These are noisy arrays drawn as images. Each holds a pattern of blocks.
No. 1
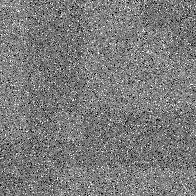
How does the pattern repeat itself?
mirrored about the diagonal from the bottom left
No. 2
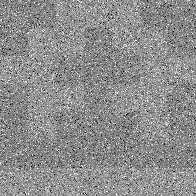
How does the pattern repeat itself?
left and right mirror each other
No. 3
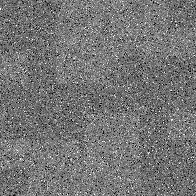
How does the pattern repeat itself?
the same after a half turn
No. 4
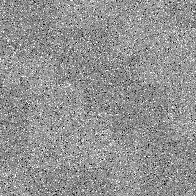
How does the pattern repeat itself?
mirrored about the diagonal from the bottom left
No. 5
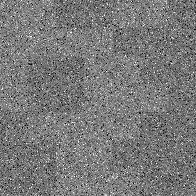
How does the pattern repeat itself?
no symmetry
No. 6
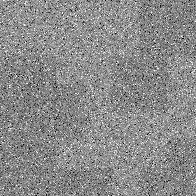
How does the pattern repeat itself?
no symmetry
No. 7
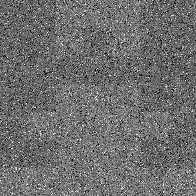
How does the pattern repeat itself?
left and right mirror each other
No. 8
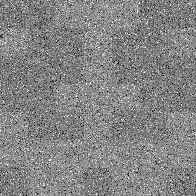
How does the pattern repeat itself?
left and right mirror each other
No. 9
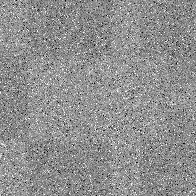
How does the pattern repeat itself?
top and bottom mirror each other
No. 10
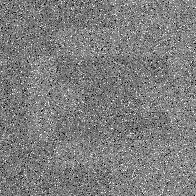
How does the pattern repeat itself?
top and bottom mirror each other
